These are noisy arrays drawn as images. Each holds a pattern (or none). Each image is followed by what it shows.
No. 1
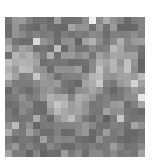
a wavy band
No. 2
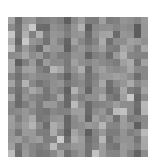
vertical stripes
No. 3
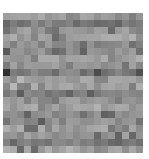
horizontal stripes
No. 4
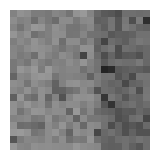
a sharp edge
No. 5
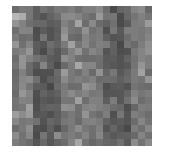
vertical stripes
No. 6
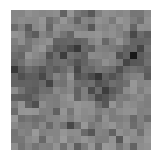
a wavy band
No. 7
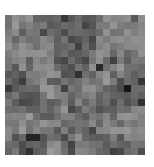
spokes from one point
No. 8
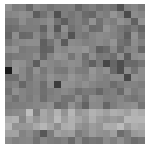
one horizontal stripe
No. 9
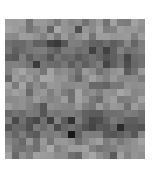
horizontal stripes
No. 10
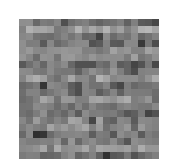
horizontal stripes
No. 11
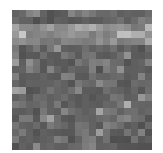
one horizontal stripe
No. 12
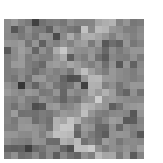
a wavy band
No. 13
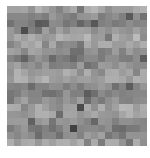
horizontal stripes
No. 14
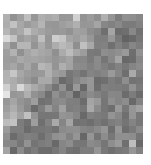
a sharp edge
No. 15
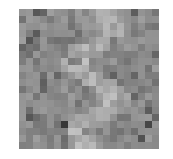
a wavy band
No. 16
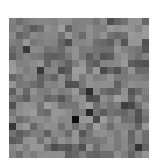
only noise
